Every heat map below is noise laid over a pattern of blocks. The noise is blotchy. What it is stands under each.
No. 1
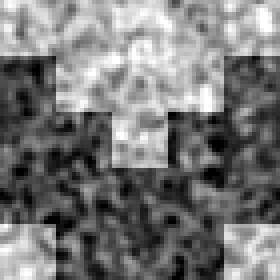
left and right mirror each other
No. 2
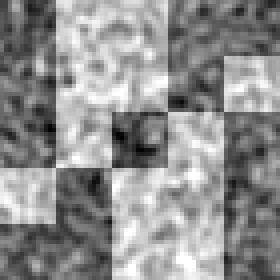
the same after a half turn
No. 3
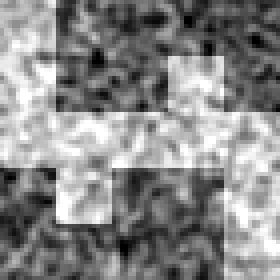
the same after a half turn
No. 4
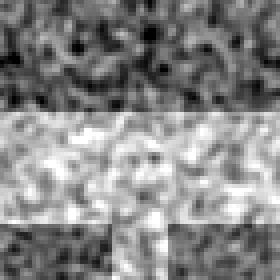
left and right mirror each other
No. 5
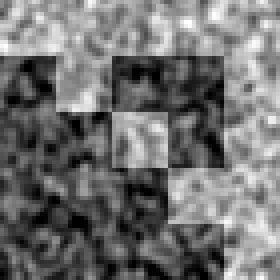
mirrored about the diagonal from the bottom left
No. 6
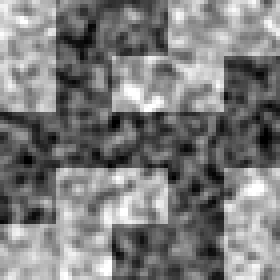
the same after a half turn
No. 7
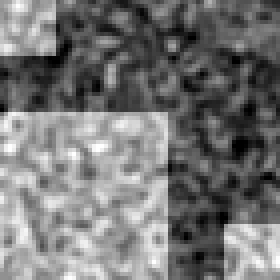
mirrored about the diagonal from the bottom left
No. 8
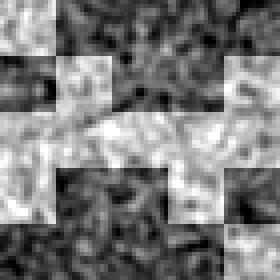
the same after a half turn
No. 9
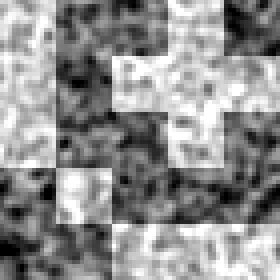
mirrored about the diagonal from the bottom left
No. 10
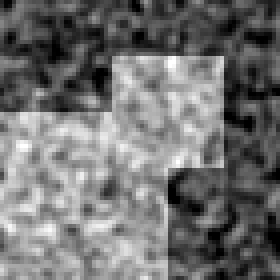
mirrored about the diagonal from the bottom left
